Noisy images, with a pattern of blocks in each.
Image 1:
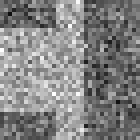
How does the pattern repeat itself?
top and bottom mirror each other
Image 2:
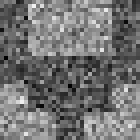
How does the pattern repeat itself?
left and right mirror each other
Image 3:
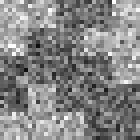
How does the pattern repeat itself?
mirrored about the diagonal from the top left
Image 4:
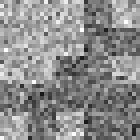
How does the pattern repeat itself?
mirrored about the diagonal from the top left
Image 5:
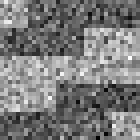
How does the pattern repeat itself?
the same after a half turn
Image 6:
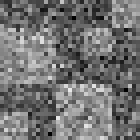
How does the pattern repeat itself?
mirrored about the diagonal from the bottom left
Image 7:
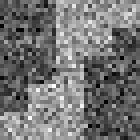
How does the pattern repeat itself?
the same after a half turn
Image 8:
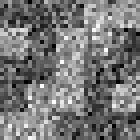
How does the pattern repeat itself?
the same after a half turn
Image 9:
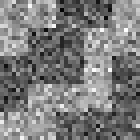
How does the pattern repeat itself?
mirrored about the diagonal from the top left
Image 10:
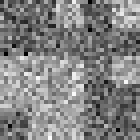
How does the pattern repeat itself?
mirrored about the diagonal from the bottom left
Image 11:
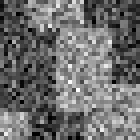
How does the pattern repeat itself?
no symmetry
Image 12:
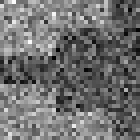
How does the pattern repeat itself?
top and bottom mirror each other
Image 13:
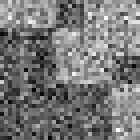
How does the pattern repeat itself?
mirrored about the diagonal from the bottom left
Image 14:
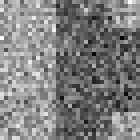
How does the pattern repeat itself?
top and bottom mirror each other
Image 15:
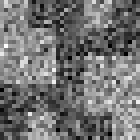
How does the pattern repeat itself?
the same after a half turn
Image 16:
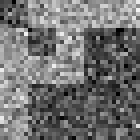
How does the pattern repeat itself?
mirrored about the diagonal from the top left
